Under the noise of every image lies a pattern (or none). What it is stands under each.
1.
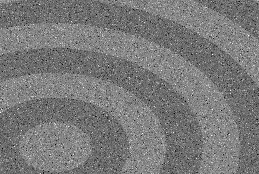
rings round one point
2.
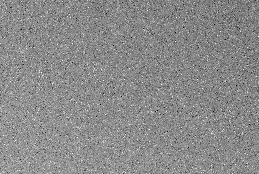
a smooth slope
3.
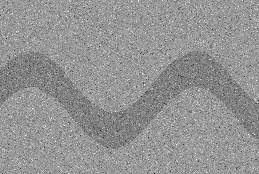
a wavy band
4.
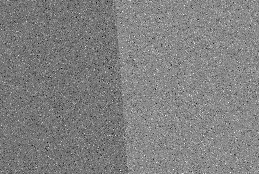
a sharp edge
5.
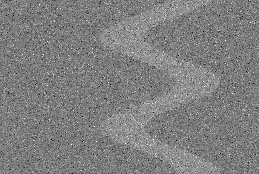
a wavy band
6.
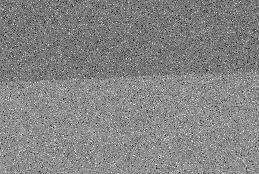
a sharp edge
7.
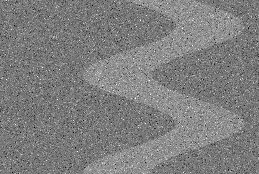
a wavy band
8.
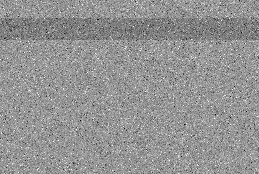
one horizontal stripe
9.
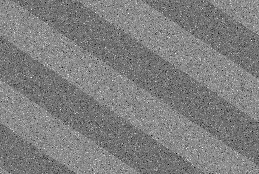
diagonal stripes
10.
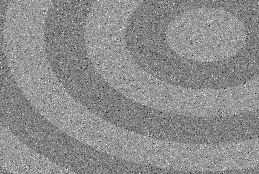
rings round one point
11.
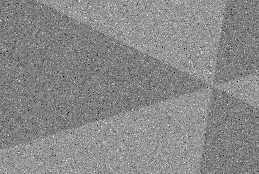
spokes from one point
